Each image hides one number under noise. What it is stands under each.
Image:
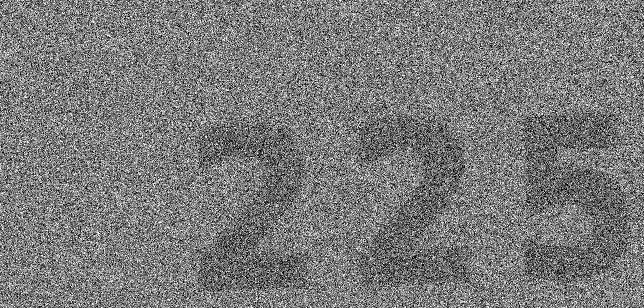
225
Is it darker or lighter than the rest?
darker
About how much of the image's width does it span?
two thirds
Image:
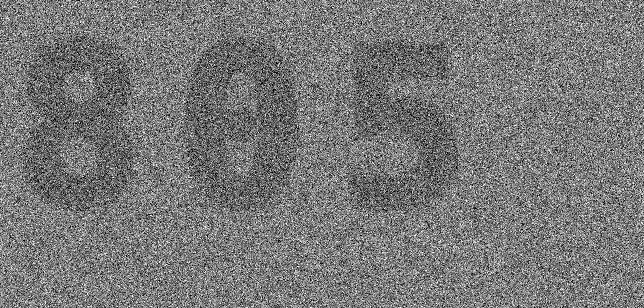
805
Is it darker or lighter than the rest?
darker
